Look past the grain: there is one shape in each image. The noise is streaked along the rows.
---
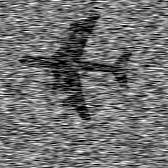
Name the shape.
airplane
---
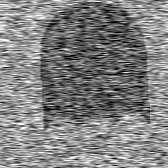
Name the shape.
ghost
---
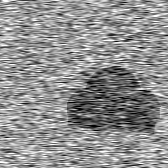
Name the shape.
cloud
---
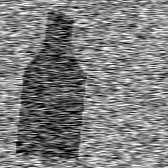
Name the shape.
bottle
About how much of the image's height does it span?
nearly all
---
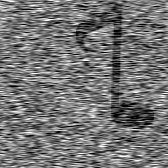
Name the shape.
musical note
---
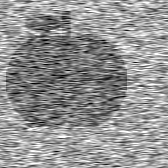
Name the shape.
apple
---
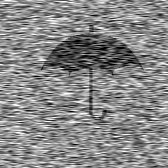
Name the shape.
umbrella
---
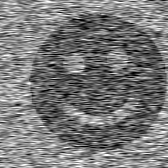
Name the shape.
smiling face
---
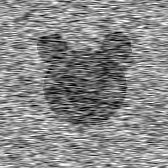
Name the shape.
bear's head
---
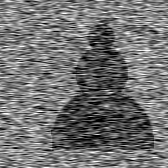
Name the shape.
chess pawn
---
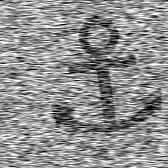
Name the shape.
anchor
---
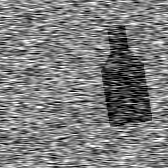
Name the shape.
bottle
